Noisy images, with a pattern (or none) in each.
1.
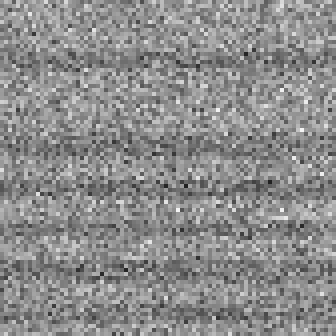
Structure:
bands of rows
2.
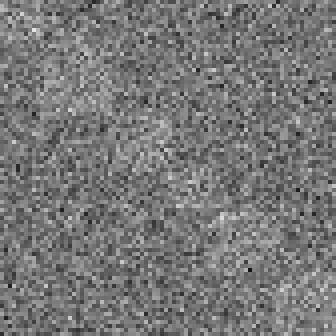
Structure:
blocks along the diagonal
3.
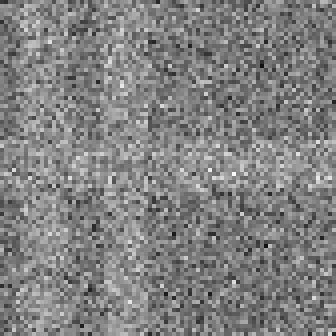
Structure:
bands of rows crossing bands of columns
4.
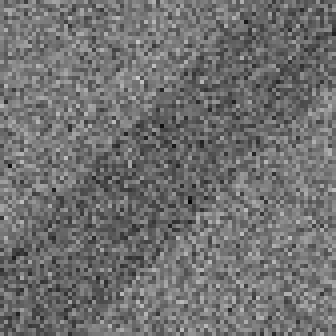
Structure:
a diagonal band
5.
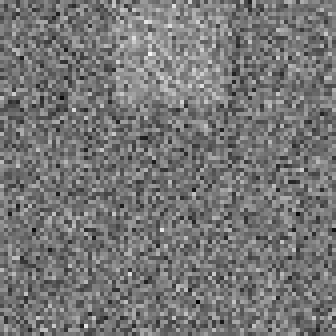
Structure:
one block
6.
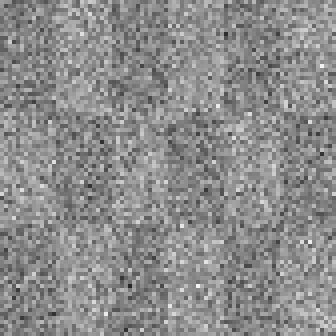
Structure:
a checkerboard
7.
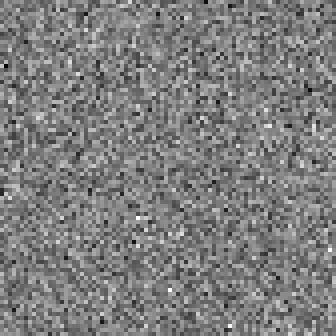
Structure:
only noise
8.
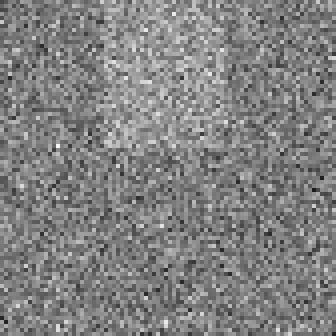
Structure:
one block
